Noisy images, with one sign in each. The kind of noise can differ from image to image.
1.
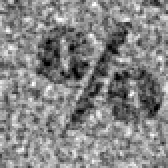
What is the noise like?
blotchy
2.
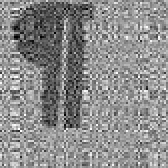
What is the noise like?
low rank plus noise
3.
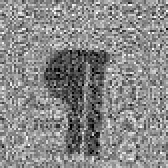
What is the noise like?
low rank plus noise
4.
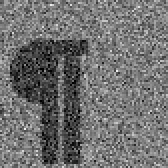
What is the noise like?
independent entries
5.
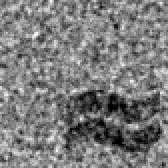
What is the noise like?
blotchy
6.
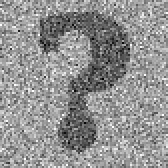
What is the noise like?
independent entries
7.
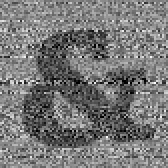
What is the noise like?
rows of uneven size
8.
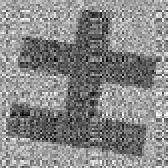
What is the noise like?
low rank plus noise
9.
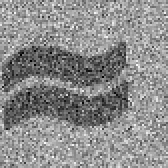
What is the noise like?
independent entries
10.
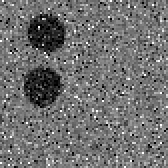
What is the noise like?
heavy tails
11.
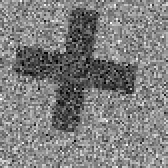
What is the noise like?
independent entries
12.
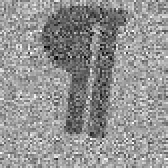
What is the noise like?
low rank plus noise
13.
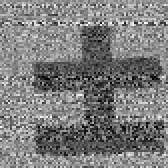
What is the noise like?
rows of uneven size
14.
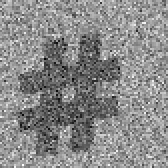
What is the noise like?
independent entries
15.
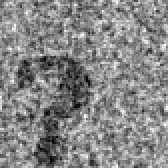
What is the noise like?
blotchy
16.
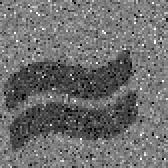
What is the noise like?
heavy tails
